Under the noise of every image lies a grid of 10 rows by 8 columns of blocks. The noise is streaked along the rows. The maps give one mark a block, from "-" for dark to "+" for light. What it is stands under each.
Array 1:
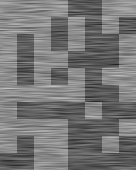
+ + + + - - + +
+ + + - + - + -
+ - + - + - - +
+ - + + - - - +
+ - + - + - + +
+ + + + + - - +
+ - - - - + - -
+ + + + - - - +
+ - + + - - + -
- - + + - - - -
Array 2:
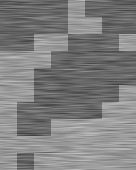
- - - - + - - -
- - - - + + - -
- - + + - - - +
+ + + - - - - -
+ + - - - - - -
+ + - - - - - +
+ - - - - - + +
+ - - + + + + +
+ + + + + + + +
+ - + + + + + +
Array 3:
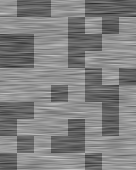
+ - - + + - - -
+ + + + - + - +
- - + + - - + +
- - + + - + + +
+ + + + + - + -
+ + + - + - - +
- - + + + + - +
- + + + - + - +
+ - + - - + + +
- + + + + - + +
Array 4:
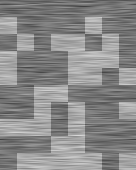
- - - - - - - -
+ - - - - + - -
- + - + + - + -
+ - - - + + + -
+ - - - + + - +
- - + + - - - -
- - + - + - - +
+ + + - + - - -
- - - + + - - -
- + + + + + - +
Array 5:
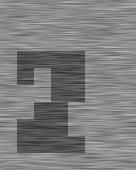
+ + + + + + + +
+ + + + + + + +
+ + + + + + + +
+ - - - - + + +
+ - + - - + + +
+ + + - - + + +
+ + - - + + + +
+ - - - + + + +
+ - - - - + + +
+ + + + + + + +
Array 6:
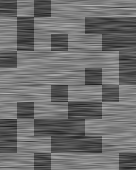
- + - + + + + +
+ - + + + - - -
+ - + - + + - -
- + + + + + + -
+ + + + + - + -
+ + + - + + - +
+ - + + - - + +
- + - - - + + +
- + + - - - + +
+ + - + + + + -
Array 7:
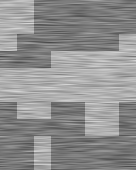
+ + - - - - - -
+ + - - - - - -
+ - - - - - - +
- - - + + + + +
+ + + + + + + +
+ + + + + + + +
- + + - - + + -
- - - - - + + -
- - + - - - - -
- - + - - - - -
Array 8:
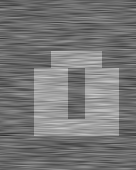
- - - - - - - -
- - - - - - - -
- - - - - - - -
- - - + + + - -
- - + + - + + -
- - + + - + + -
- - + + - + + -
- - + + + + + -
- - - - - - - -
- - - - - - - -
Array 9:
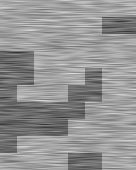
+ + + + + + + +
+ + + + + + - -
+ + + + + + + +
- - + + + + + +
- - + + + - + +
- + + + - - + +
- - - - - + + +
- - - - + + + +
- + + + + + + +
+ + + + - - + +
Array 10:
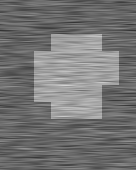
- - - - - - - -
- - - - - - - -
- - - + + + - -
- - + + + + + -
- - + + + + + -
- - + + + + - -
- - - + + + - -
- - - - - - - -
- - - - - - - -
- - - - - - - -
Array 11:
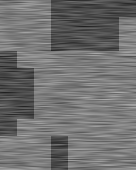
+ + + - - - - -
+ + + - - - - +
+ + + - - - - +
- + + + + + + +
- - + + + + + +
- - + + + + + +
- - + + + + + +
- + + + + + + +
+ + + - + + + +
+ + + - + + + +
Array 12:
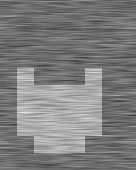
- - - - - - - -
- - - - - - - -
- - - - - - - -
- - - - - - - -
- + - - - + - -
- + + + + + - -
- + + + + + - -
- + + + + + - -
- - + + + - - -
- - - - - - - -
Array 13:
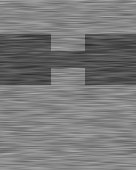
+ + + + + + + +
+ + + + + + + +
- - - + + - - -
- - - - - - - -
- - - + + - - -
+ + + + + + + +
+ + + + + + + +
+ + + + + + + +
+ + + + + + + +
+ + + + + + + +
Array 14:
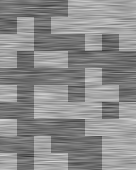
- - - - + + + +
- + - + + + + +
+ + - - - + - +
+ - + + - - - -
- - - - - + - -
+ - + + - + + -
- - + + + + - +
+ - - - - + + +
- - + - - - + +
+ - + + - - + +
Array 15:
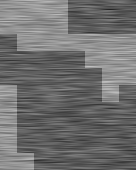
+ + + + - - - -
+ + + + - - - -
- + + + + + + +
- - - - - + + +
- - - - - - + +
+ - - - - - + -
+ - - - - - - -
+ - - - - - - -
+ - - - - - - -
+ + - - - - - -
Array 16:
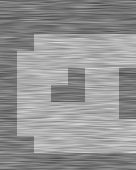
- - - - - - - -
- - - - - - - -
- - + + + + + +
- + + + + + + +
- + + + - + + -
- + + - - + + -
- + + + + + + -
- + + + + + + +
- - + + + + + +
- - - - - - - -
